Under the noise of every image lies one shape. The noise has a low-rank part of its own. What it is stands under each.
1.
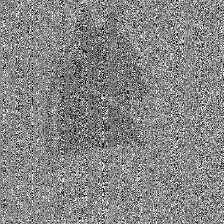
chess knight
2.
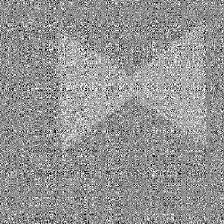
bow tie
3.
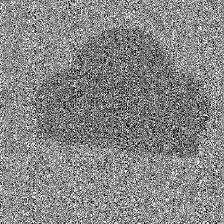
cloud
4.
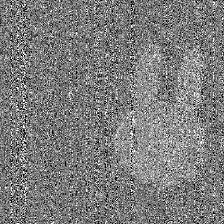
rabbit's head
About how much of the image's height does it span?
two thirds
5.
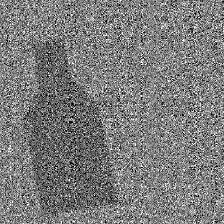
bottle
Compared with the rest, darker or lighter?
darker
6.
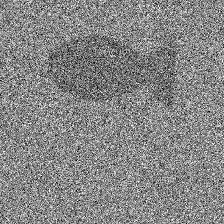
fish
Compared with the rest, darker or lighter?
darker
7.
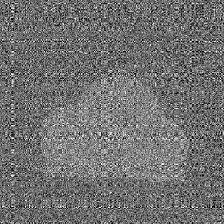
cloud
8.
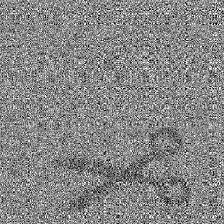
pair of scissors
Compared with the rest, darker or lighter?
darker
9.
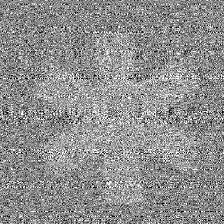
asterisk
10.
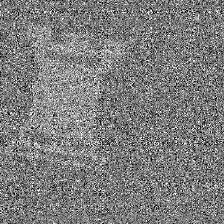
chess rook
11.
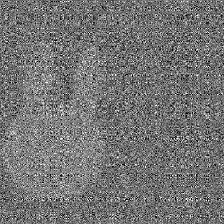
rabbit's head
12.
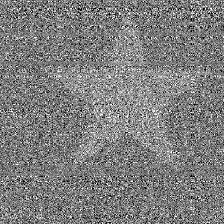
star
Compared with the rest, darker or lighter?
lighter
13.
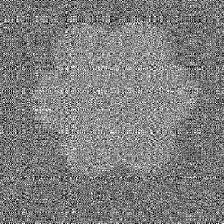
flower
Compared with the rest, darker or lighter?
lighter
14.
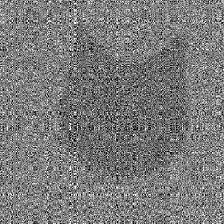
cat's head
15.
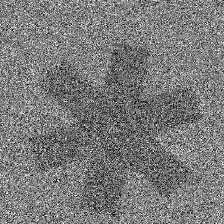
asterisk
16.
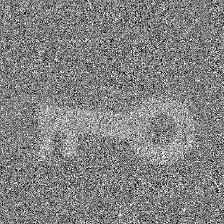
key
